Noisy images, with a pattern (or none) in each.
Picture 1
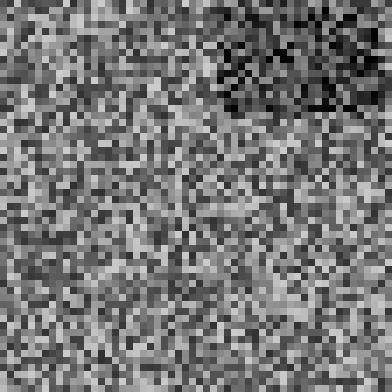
one block
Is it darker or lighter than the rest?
darker
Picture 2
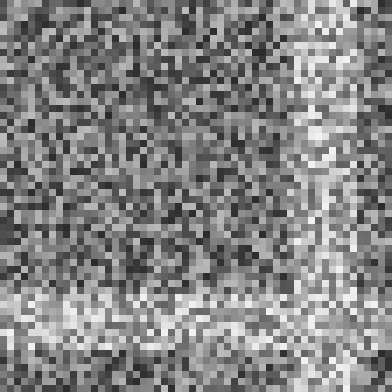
bands of rows crossing bands of columns
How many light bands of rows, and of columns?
1 and 1
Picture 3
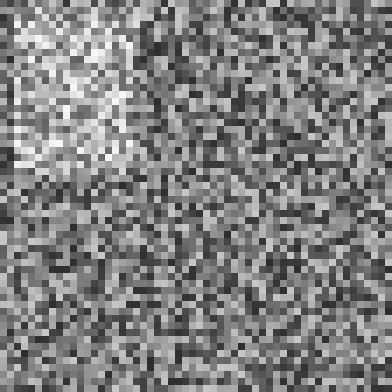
one block
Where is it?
top left
